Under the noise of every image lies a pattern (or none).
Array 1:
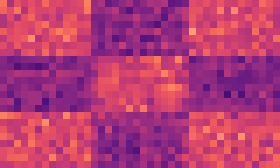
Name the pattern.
a checkerboard
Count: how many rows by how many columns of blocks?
3 by 3
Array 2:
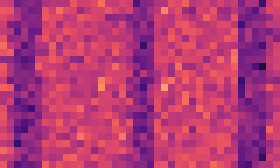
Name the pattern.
bands of columns
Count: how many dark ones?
3
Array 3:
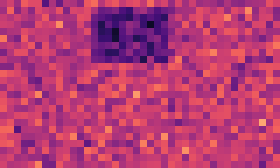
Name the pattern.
one block
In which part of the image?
top middle
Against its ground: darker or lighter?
darker
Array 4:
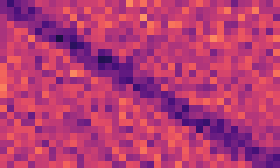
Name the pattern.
a diagonal band
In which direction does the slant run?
top left to bottom right
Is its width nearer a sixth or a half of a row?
a sixth
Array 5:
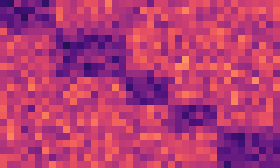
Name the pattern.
blocks along the diagonal
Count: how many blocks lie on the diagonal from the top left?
5
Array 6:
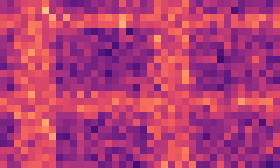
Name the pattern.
bands of rows crossing bands of columns
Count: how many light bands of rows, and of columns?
2 and 2
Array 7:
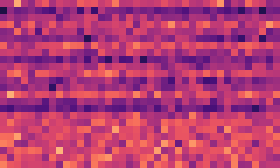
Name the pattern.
bands of rows
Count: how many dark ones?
5
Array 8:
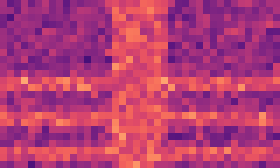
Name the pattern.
bands of rows crossing bands of columns
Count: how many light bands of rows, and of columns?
3 and 1
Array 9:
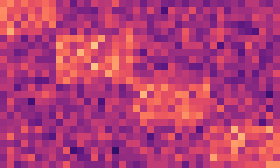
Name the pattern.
blocks along the diagonal
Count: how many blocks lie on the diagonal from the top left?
4
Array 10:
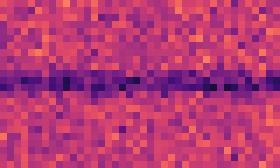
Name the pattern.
one band of rows
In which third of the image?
middle
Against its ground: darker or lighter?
darker
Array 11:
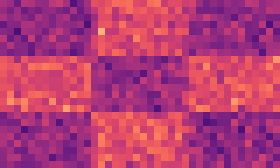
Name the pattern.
a checkerboard
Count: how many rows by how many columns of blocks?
3 by 3
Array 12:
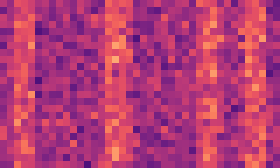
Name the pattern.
bands of columns
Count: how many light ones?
4
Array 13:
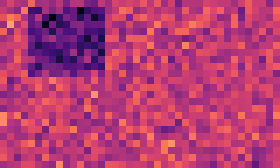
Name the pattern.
one block
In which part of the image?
top left
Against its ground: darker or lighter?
darker
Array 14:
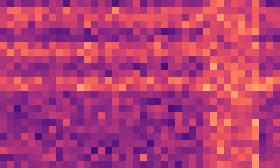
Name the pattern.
bands of rows crossing bands of columns
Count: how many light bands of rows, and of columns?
3 and 1
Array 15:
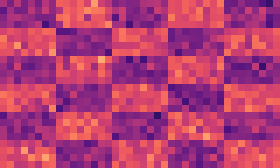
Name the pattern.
a checkerboard
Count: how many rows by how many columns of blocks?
6 by 5
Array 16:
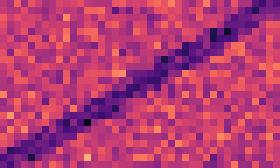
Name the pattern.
a diagonal band
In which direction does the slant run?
bottom left to top right
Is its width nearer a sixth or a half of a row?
a sixth
